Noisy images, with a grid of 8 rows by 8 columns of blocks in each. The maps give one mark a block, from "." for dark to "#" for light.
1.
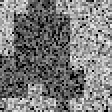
# # . . # # # #
# . . . . # # #
# . . . . # # #
# . . . . # # #
. . . . . # # #
. . . . . . # #
. . # . . . # #
# # # # . # # #
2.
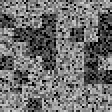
# # # # # # # #
. # # . # # # .
# . . . # . # .
# # . . # # . .
. # # . # # . #
# . # # # # . .
# # # # # # # #
# # . # # # # #
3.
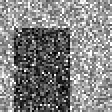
# # # # # # # #
# # # # # # # #
# . . . . # # #
# . . . . # # #
# . . . . # # #
# . . . . # # #
# . . . . # # #
# . . . . # # #
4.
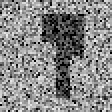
# # # # # # # #
# # # . . . # #
# # # . . . # #
# # # # . . # #
# # # # . # # #
# # # # . # # #
# # # # . # # #
# # # # # # # #
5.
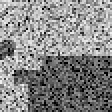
# # # # # # # #
# # # # # # # #
# # # # # # # #
. # # # # # # #
# # # . . . . .
# . . . . . . .
# # . . . . . .
# # . . . . . .
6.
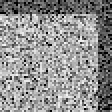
. . . . . . . .
# # # # # # # .
# # # # # # # .
# # # # # # # .
# # # # # # # .
# # # # # # # .
# # # # # # # .
# # # # # # # .
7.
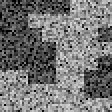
. . . . . # # #
. . # # # # # #
. . . # # # # .
. . . . # # # #
. . . . # # # .
# # . . # # . .
# # # # # # . .
# # # # # # # #
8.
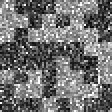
# . . . # # # .
# # . # . # . .
# . # # # # # .
. . . . . . # #
. . . . # . . #
# . # . # # . #
. # # . # # # .
. . . # . # . .
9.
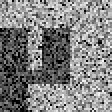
# # # # # # # #
# # # # # # # #
. . # . . # # #
. . # . . # # #
. . # . . # # #
. . . . . # # #
. . # # # # # #
. . # # # # # #
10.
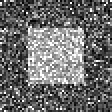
. . . . . . . .
. . . . . . . .
. . # # # # . .
. . # # # # . .
. . # # # # . .
. . # # # # . .
. . . . . . . .
. . . . . . . .
